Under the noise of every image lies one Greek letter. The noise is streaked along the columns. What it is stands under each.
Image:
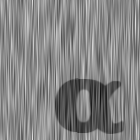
alpha
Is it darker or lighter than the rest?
darker
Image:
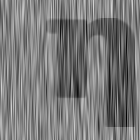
eta
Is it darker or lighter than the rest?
darker
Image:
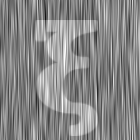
xi
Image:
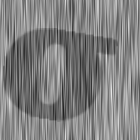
sigma
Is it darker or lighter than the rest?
darker
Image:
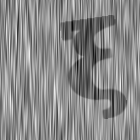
xi
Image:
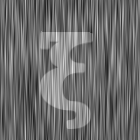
xi
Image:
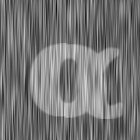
alpha
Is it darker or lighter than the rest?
lighter
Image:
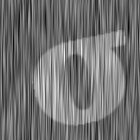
sigma
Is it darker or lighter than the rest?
lighter
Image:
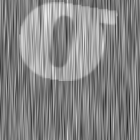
sigma
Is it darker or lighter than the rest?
lighter
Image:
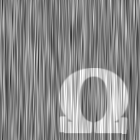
omega
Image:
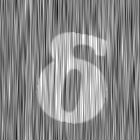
delta
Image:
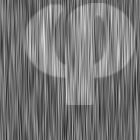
phi
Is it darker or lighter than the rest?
lighter
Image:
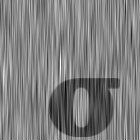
sigma
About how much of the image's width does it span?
half
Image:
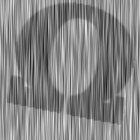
omega
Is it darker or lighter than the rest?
darker
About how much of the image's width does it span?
nearly all
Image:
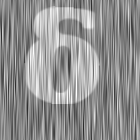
delta
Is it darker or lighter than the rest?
lighter
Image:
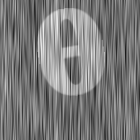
theta
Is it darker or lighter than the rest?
lighter
